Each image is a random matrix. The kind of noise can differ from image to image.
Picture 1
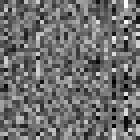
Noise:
columns of uneven size
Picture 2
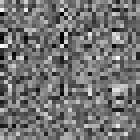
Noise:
low rank plus noise
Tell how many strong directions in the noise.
one
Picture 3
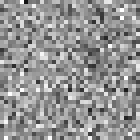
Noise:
independent entries
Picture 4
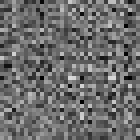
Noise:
low rank plus noise
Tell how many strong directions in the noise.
two
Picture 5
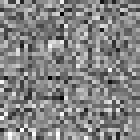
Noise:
low rank plus noise
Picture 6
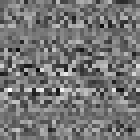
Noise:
rows of uneven size
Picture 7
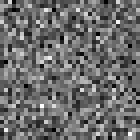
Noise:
independent entries
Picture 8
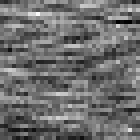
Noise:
streaked along the rows
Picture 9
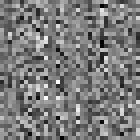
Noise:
columns of uneven size
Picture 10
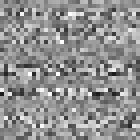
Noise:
rows of uneven size
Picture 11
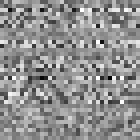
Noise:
rows of uneven size
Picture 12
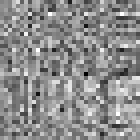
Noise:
low rank plus noise
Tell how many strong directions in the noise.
one
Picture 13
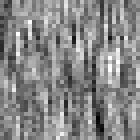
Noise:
streaked along the columns
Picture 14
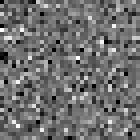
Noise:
heavy tails
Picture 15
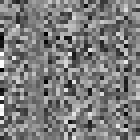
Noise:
columns of uneven size
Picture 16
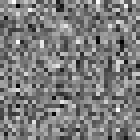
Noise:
low rank plus noise
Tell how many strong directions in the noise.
five to eight
